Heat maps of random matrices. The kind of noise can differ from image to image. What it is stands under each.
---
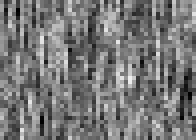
streaked along the columns
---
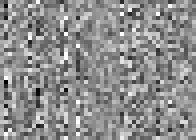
columns of uneven size
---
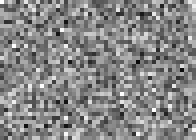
independent entries
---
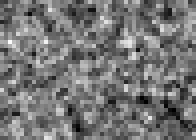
blotchy
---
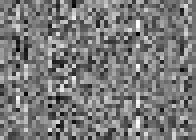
columns of uneven size
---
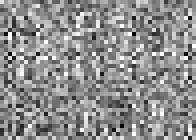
low rank plus noise
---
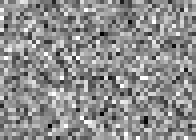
independent entries
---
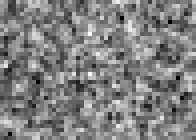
blotchy
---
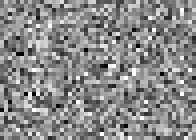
independent entries
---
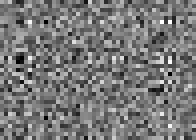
low rank plus noise
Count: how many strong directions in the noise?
one
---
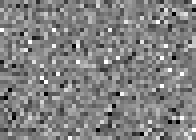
heavy tails
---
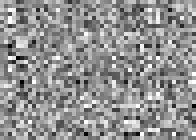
low rank plus noise
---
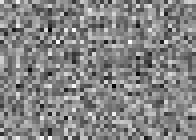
low rank plus noise
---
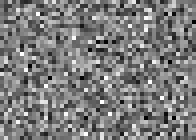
independent entries
